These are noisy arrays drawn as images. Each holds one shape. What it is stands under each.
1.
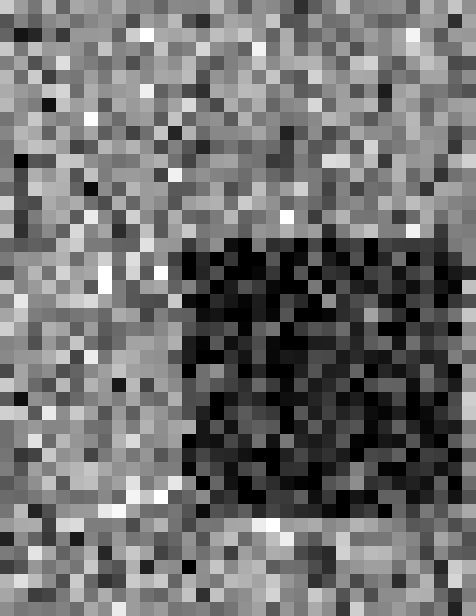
square
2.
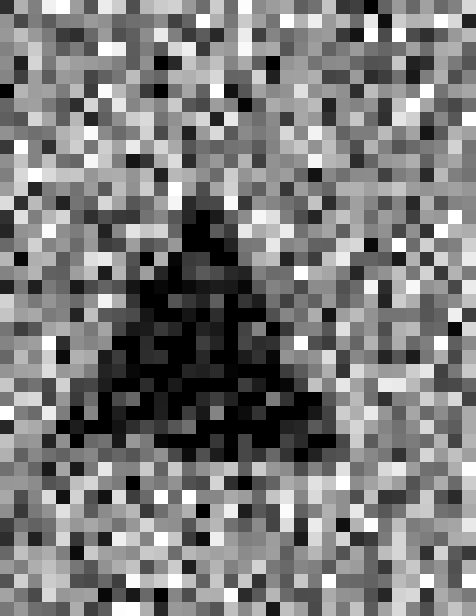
triangle
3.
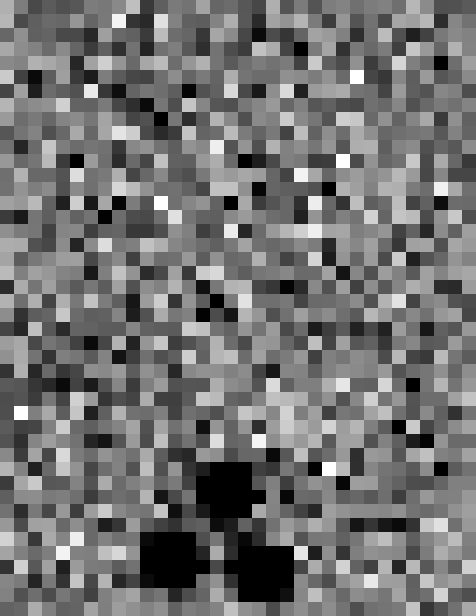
three dots
